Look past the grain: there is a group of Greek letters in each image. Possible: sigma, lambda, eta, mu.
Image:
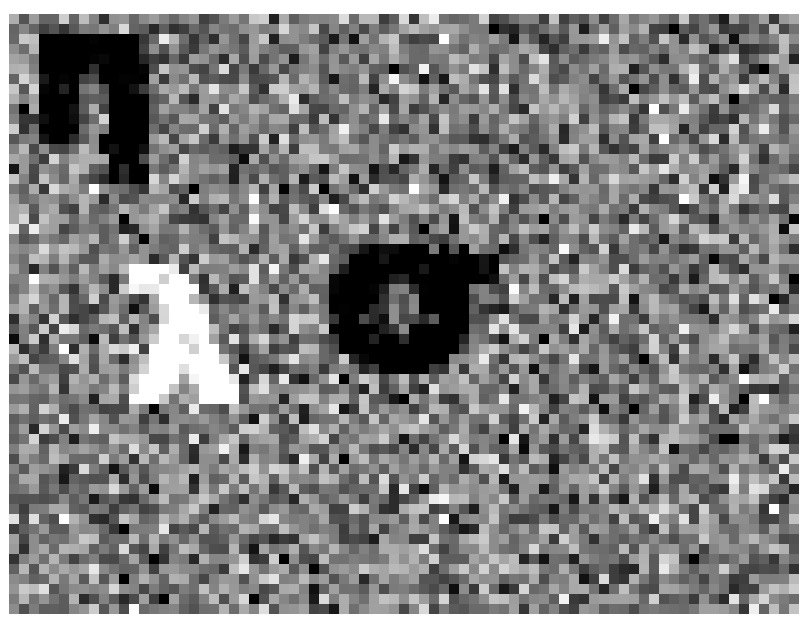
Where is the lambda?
middle left
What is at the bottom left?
nothing
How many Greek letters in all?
3
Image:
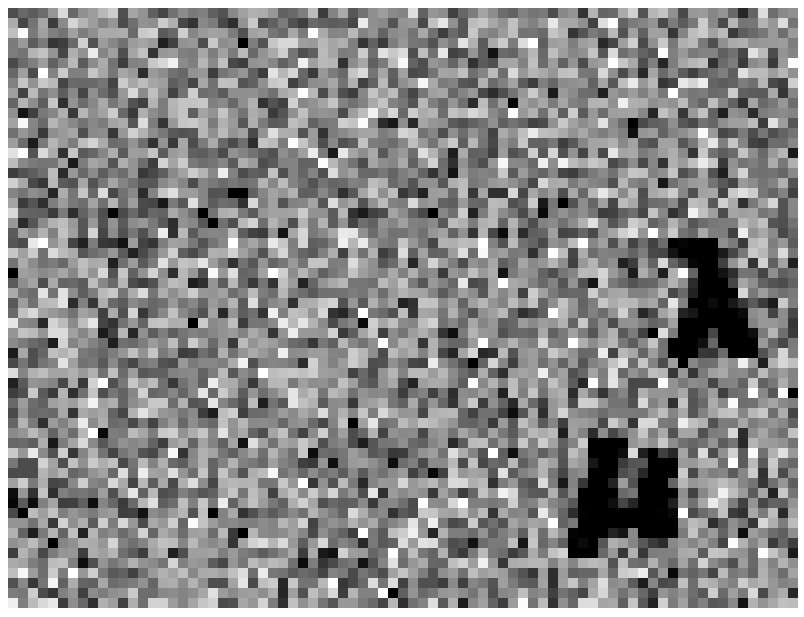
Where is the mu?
bottom right
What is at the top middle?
nothing
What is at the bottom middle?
nothing
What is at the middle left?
nothing
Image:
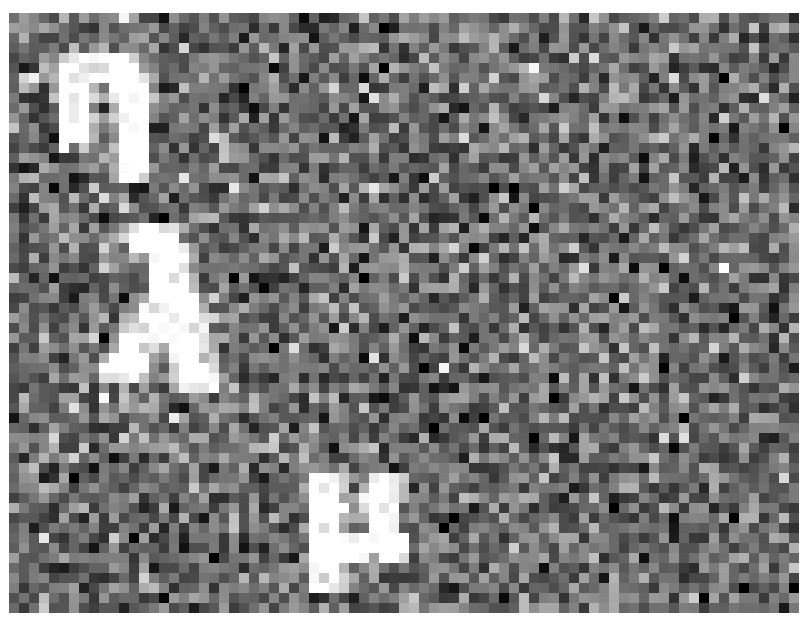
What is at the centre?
nothing
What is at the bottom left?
nothing
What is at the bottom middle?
mu
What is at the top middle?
nothing
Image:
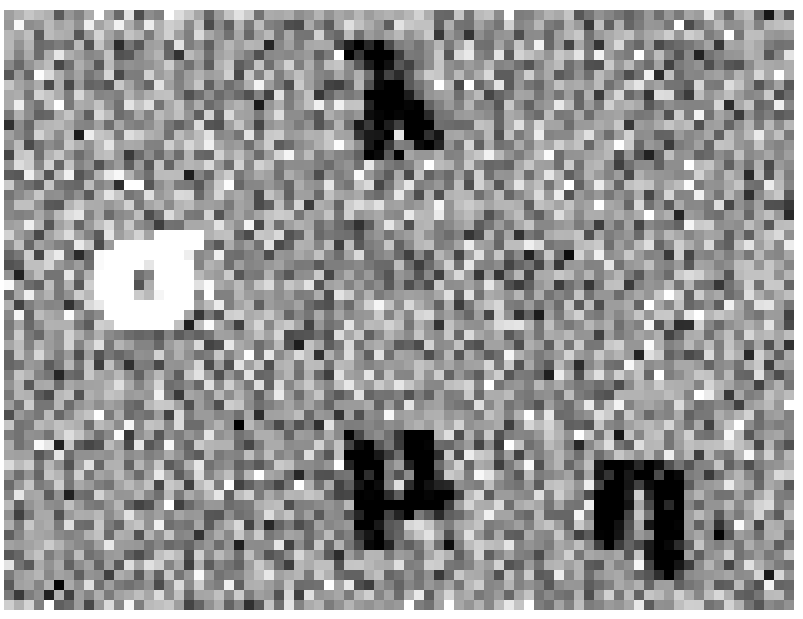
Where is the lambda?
top middle
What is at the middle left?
sigma
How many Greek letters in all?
4
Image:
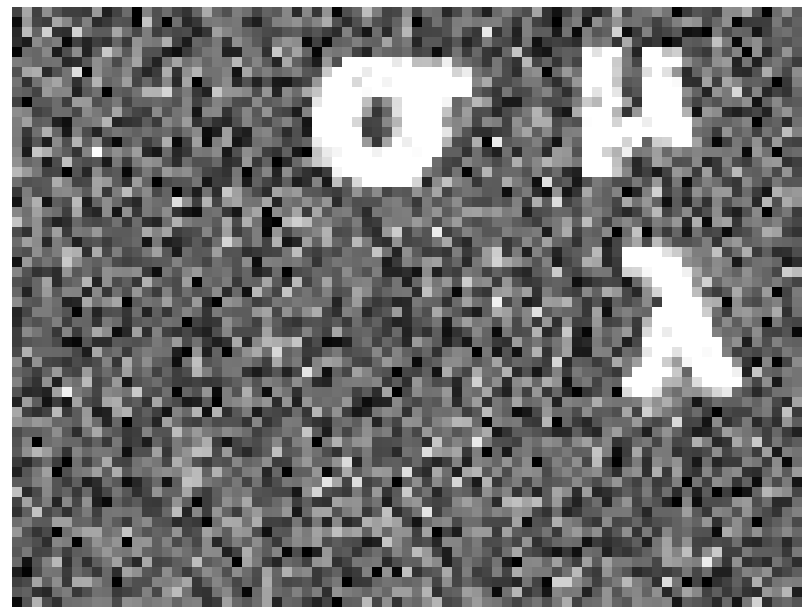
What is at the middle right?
lambda
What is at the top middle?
sigma
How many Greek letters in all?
3
